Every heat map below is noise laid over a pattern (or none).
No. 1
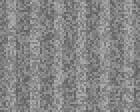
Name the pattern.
vertical stripes
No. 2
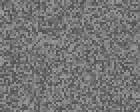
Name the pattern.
only noise
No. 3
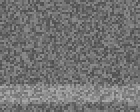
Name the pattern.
one horizontal stripe
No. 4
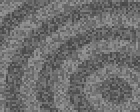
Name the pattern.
rings round one point
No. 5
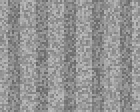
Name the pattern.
vertical stripes
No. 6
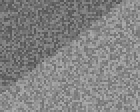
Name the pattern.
a sharp edge
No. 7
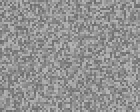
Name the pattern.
only noise
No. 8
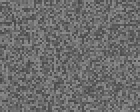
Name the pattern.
only noise
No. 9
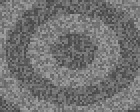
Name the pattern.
rings round one point
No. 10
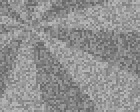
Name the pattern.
spokes from one point
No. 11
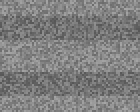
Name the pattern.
horizontal stripes
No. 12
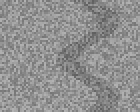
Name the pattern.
a wavy band
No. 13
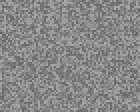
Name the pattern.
only noise
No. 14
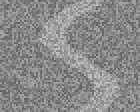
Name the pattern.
a wavy band
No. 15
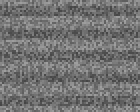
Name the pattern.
horizontal stripes
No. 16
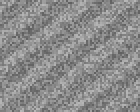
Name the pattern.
diagonal stripes
